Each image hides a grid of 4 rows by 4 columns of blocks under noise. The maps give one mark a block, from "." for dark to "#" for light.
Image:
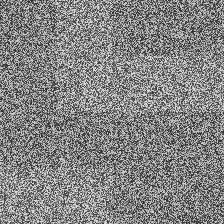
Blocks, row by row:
. # . .
. # # #
. . . .
# # . .
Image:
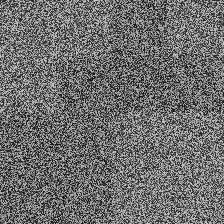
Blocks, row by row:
# # . #
# . . .
. . # #
. . # #
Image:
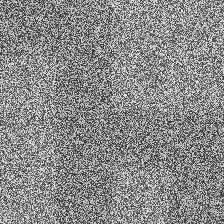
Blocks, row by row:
. . # #
# . # #
# . . .
# . # .
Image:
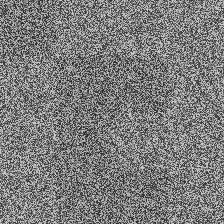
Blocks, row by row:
. # # #
# . . #
# . # #
# . . #
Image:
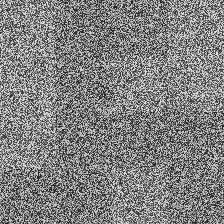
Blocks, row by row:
# . . #
# . # #
# . . .
. . # .
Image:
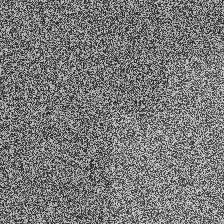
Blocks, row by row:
. . . .
. . . #
. . # #
. . # #
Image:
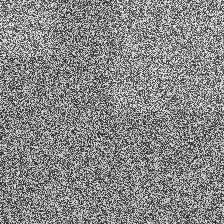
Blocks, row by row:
# . # #
. . # #
. . . .
. . . .
